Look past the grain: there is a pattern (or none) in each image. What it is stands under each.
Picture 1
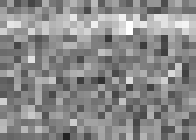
one horizontal stripe
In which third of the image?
top
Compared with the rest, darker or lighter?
lighter
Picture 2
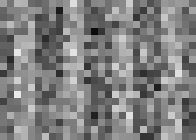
vertical stripes
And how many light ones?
4
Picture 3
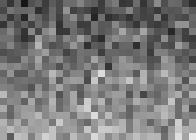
a smooth slope
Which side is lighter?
bottom
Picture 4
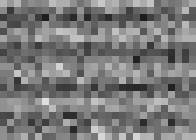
horizontal stripes
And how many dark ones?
4
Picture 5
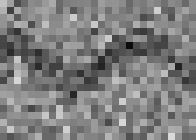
a wavy band
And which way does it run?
left to right
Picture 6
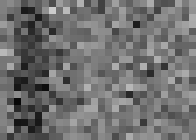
one vertical stripe
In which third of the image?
left
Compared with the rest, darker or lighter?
darker
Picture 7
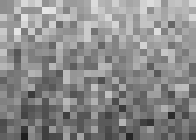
a smooth slope
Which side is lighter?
top
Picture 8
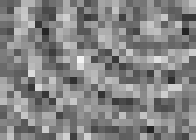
rings round one point
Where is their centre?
top right
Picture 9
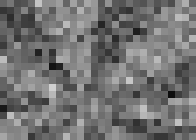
spokes from one point
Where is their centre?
bottom middle
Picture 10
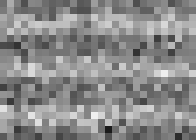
horizontal stripes
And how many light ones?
3
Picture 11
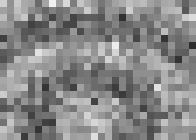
rings round one point
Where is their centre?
bottom middle
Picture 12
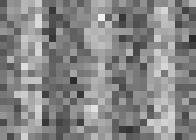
vertical stripes
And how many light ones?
3
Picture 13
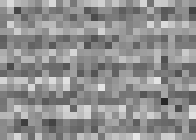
horizontal stripes
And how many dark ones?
5
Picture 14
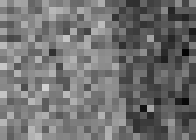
a sharp edge
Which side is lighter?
left
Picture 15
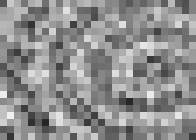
rings round one point
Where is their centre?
middle right
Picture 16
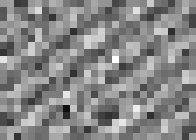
diagonal stripes
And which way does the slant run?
bottom left to top right
